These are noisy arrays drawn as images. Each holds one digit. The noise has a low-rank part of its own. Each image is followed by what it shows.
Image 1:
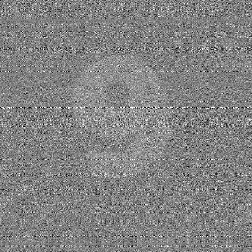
9
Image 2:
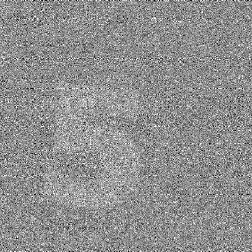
5
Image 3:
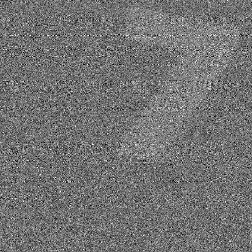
7
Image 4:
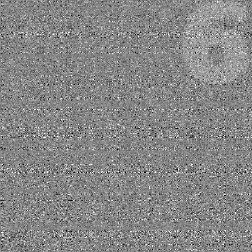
6
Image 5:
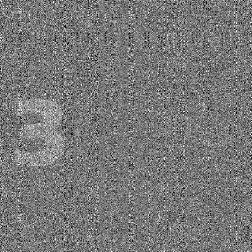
3
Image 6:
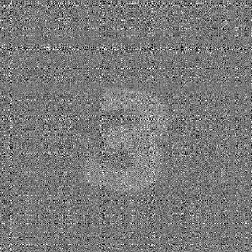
3
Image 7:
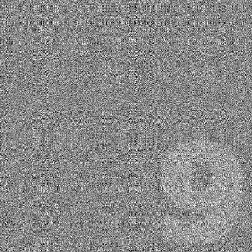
9
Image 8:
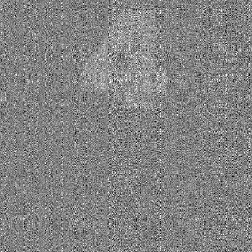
4
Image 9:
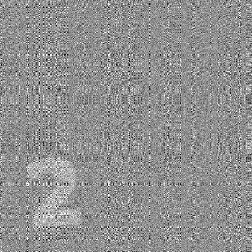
2
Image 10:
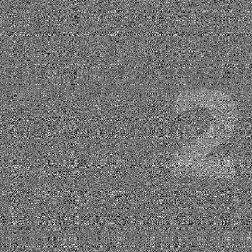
2
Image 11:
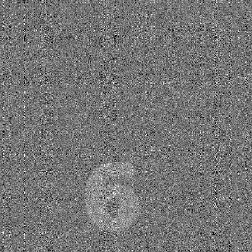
6
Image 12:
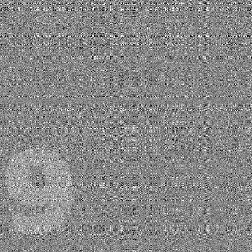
9
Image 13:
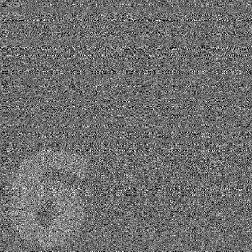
6
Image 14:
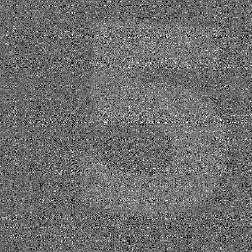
5
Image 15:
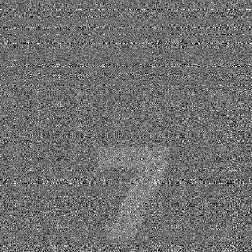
7
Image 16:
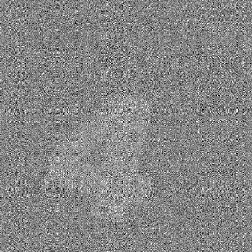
4
